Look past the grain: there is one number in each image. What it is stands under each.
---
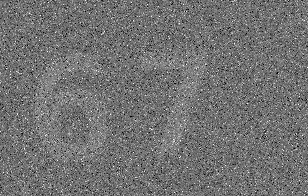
67
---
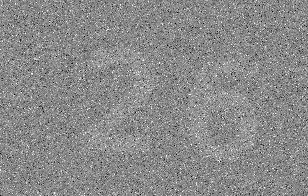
26
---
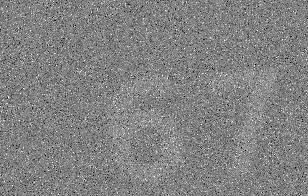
67
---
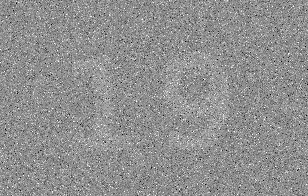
19
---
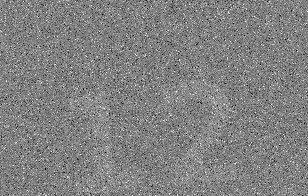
12
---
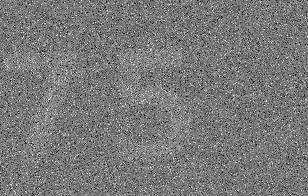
75
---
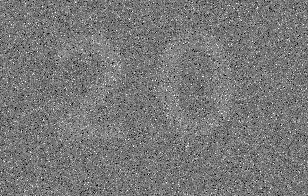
20
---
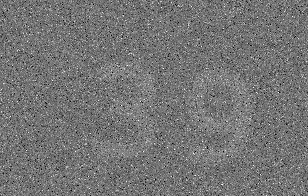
39
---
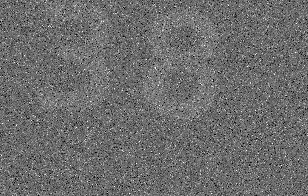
38
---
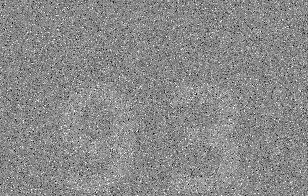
93
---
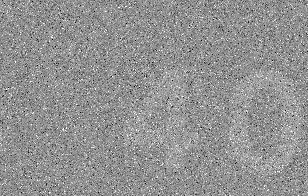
40
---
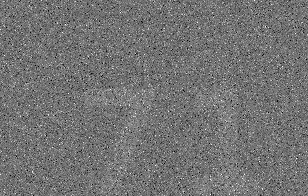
71
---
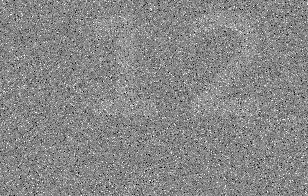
12
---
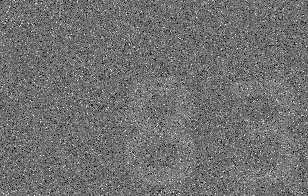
83
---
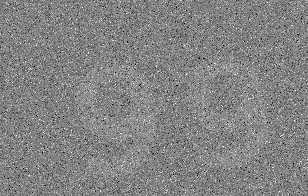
99
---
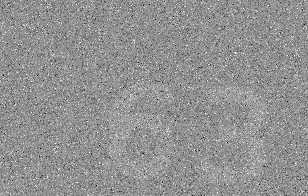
63
